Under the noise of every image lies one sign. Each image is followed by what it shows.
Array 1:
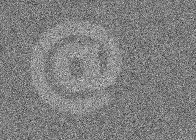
at sign
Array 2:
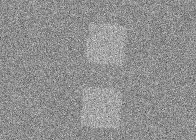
colon
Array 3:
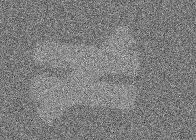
not-equal sign
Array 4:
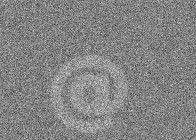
at sign
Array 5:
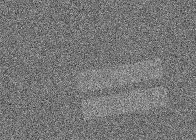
equals sign
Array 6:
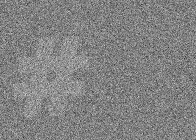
hash sign
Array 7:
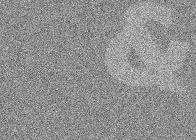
ampersand
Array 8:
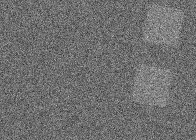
colon
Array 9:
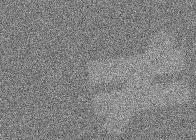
not-equal sign
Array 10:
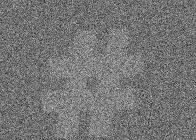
hash sign
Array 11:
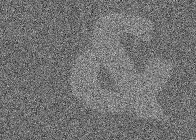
ampersand
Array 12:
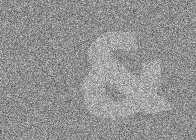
ampersand
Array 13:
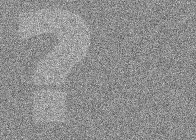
question mark
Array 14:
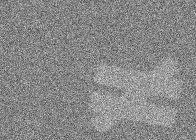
not-equal sign
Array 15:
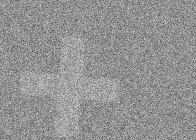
plus sign
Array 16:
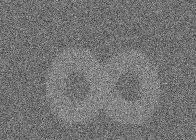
infinity sign
